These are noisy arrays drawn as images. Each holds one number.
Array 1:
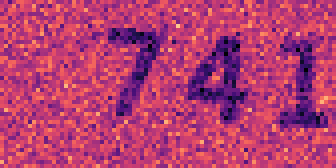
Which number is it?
741
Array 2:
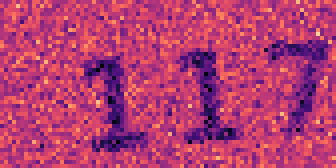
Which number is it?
117
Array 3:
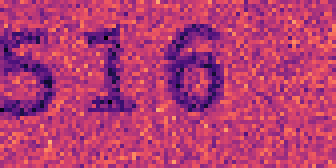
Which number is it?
516
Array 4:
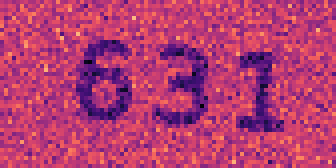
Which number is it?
631
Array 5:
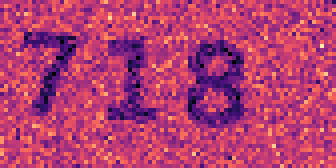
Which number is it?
718
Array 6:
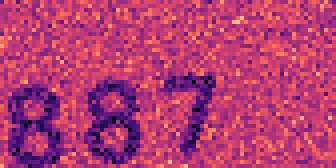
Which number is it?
887
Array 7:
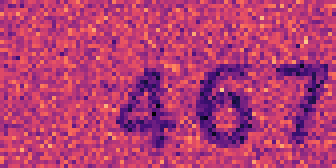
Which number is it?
467
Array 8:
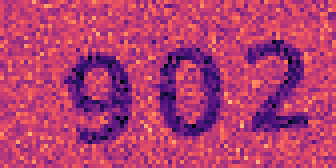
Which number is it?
902
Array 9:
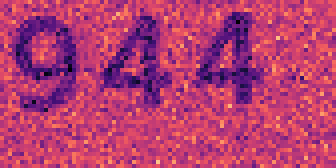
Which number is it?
944
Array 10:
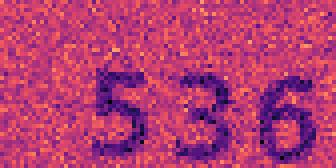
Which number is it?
536
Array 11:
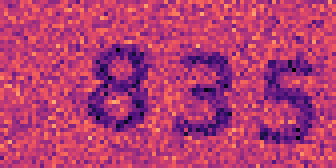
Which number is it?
835
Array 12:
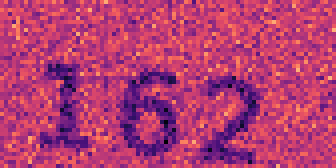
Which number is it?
162
